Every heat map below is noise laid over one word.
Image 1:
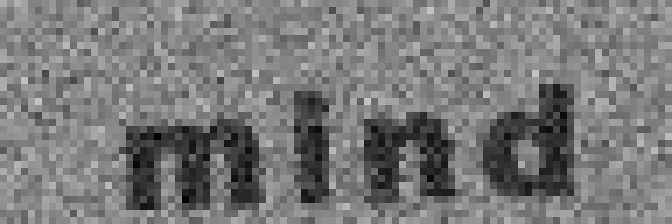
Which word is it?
mind
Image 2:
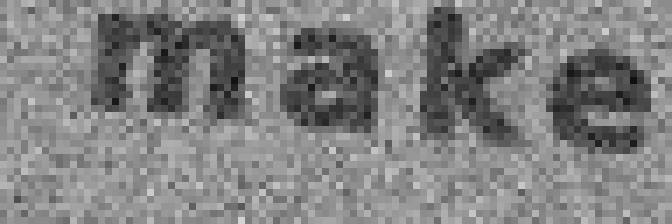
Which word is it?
make
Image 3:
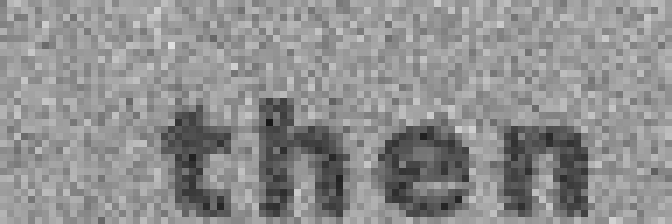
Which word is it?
then
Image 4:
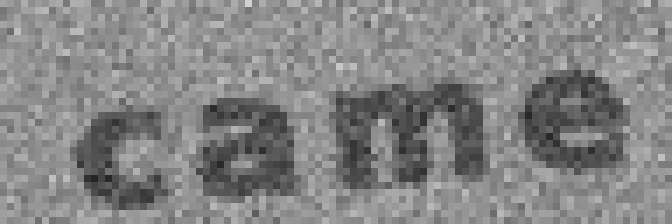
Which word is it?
came
